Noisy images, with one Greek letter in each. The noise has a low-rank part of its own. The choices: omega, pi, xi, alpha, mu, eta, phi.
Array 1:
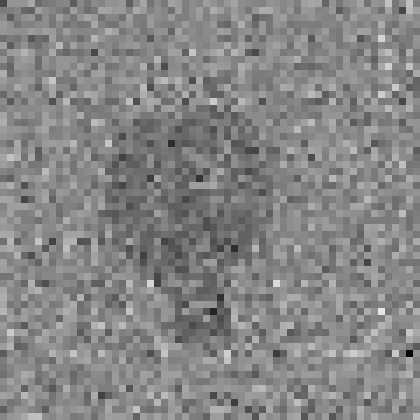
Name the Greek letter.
phi
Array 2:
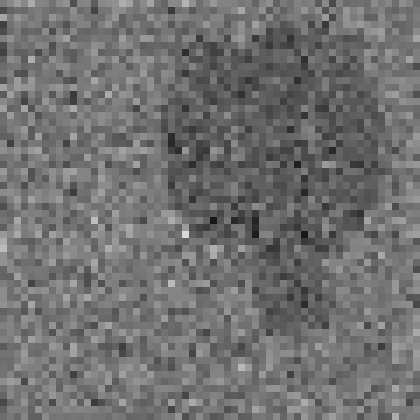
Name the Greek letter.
phi
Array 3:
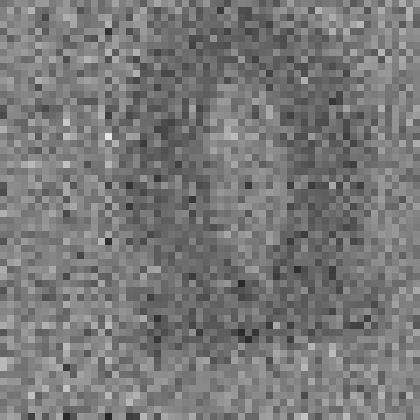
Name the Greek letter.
omega
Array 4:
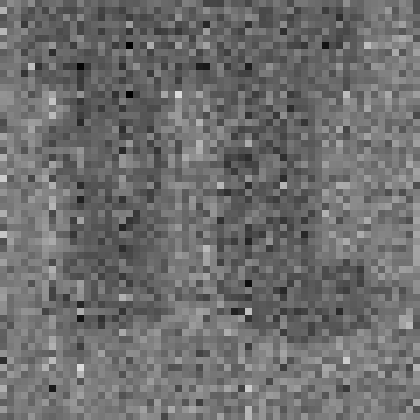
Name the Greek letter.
pi
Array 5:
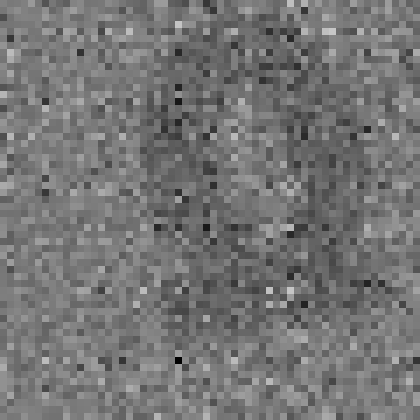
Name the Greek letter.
omega
